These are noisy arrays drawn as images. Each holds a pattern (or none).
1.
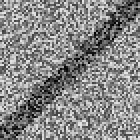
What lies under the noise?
a diagonal band
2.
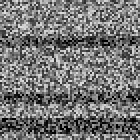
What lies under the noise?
bands of rows
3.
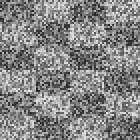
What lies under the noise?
a checkerboard
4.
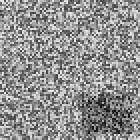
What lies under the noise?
one block
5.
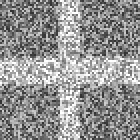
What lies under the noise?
bands of rows crossing bands of columns
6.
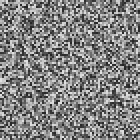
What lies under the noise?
only noise
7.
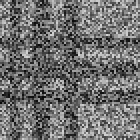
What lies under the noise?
bands of rows crossing bands of columns
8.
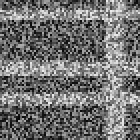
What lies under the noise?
bands of rows crossing bands of columns
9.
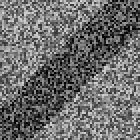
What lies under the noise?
a diagonal band
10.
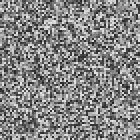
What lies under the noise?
only noise
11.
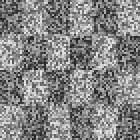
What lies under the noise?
a checkerboard
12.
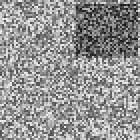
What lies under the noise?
one block
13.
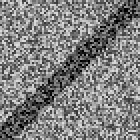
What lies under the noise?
a diagonal band
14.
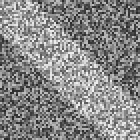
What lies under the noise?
a diagonal band
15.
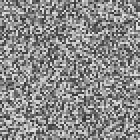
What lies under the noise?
only noise
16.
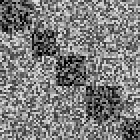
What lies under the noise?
blocks along the diagonal
